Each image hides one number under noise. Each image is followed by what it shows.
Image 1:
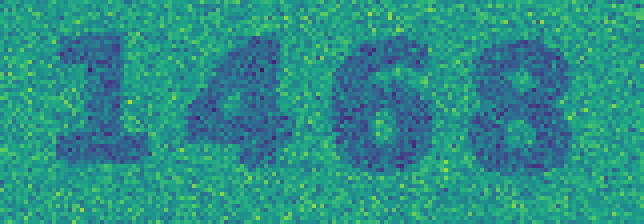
1468
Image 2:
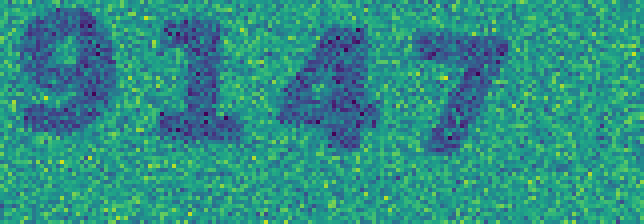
9147
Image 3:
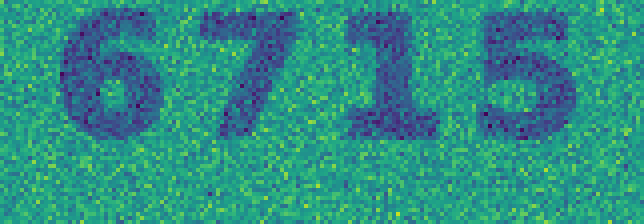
6715
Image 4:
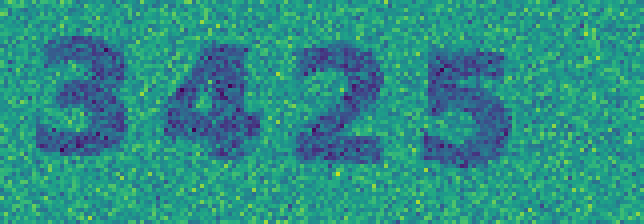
3425
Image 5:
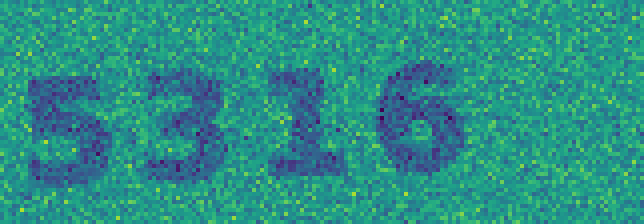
5316
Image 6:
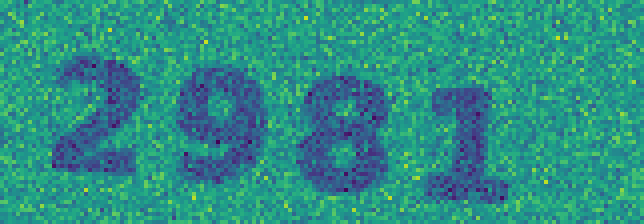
2981
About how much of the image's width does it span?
two thirds
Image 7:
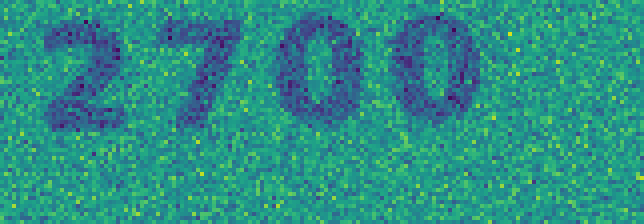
2700
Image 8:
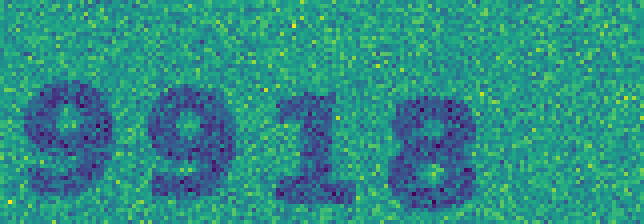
9918
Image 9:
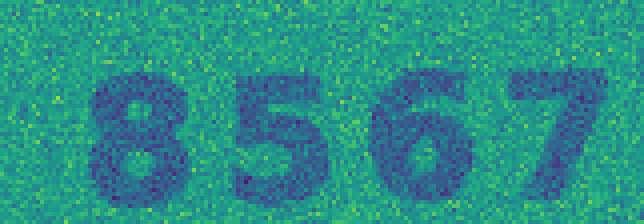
8567
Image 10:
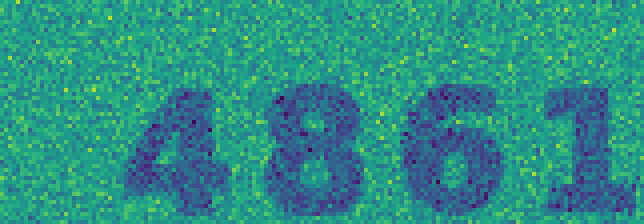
4861
